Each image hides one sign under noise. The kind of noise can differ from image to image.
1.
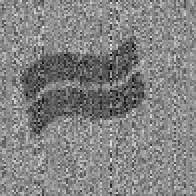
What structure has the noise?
columns of uneven size
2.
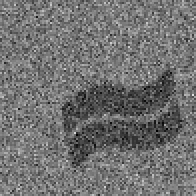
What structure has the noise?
independent entries
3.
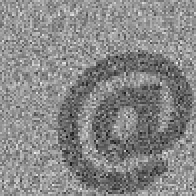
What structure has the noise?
low rank plus noise
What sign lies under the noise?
at sign
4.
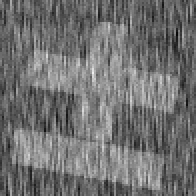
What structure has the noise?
streaked along the columns
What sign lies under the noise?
plus-minus sign
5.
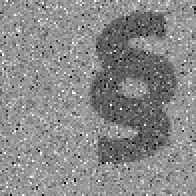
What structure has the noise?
heavy tails
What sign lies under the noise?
section sign
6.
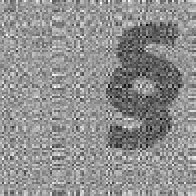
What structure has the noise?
low rank plus noise
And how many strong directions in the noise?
one
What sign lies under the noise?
section sign
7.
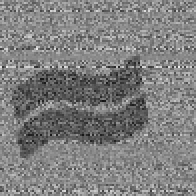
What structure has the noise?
rows of uneven size
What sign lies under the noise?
approximately sign
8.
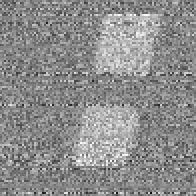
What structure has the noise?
rows of uneven size
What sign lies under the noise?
colon
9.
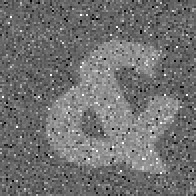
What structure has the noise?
heavy tails
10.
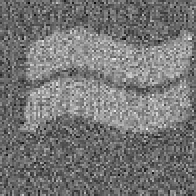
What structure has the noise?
low rank plus noise
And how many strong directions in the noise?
five to eight
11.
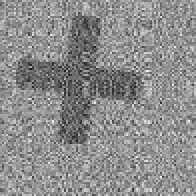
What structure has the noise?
low rank plus noise
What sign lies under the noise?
plus sign
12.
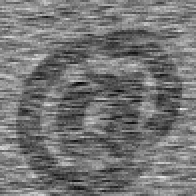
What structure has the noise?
streaked along the rows
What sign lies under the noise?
at sign
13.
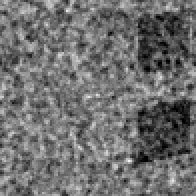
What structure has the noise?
blotchy
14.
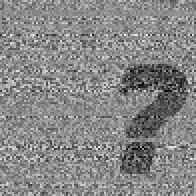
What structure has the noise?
rows of uneven size
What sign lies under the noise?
question mark
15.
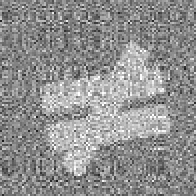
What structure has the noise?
low rank plus noise
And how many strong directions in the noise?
two
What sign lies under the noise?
not-equal sign
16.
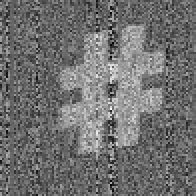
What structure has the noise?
columns of uneven size
